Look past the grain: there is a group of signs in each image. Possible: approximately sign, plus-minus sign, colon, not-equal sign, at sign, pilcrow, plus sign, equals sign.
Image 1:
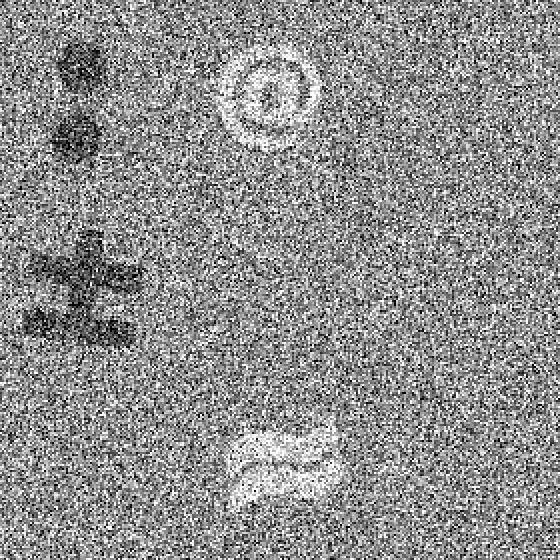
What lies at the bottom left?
nothing
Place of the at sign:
top middle
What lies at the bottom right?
nothing
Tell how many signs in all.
4
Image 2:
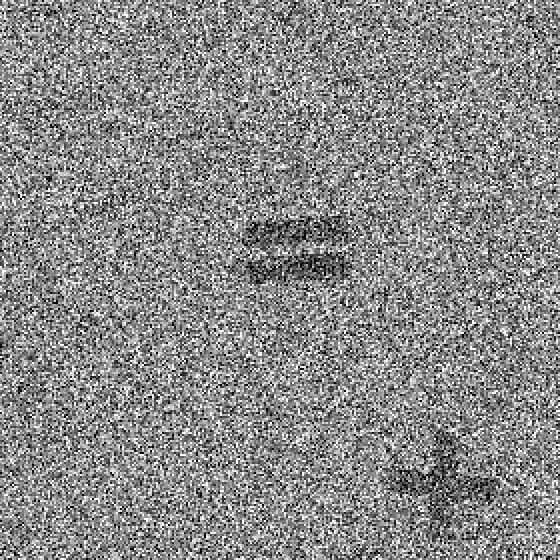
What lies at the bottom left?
nothing
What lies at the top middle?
nothing
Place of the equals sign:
centre
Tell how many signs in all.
2
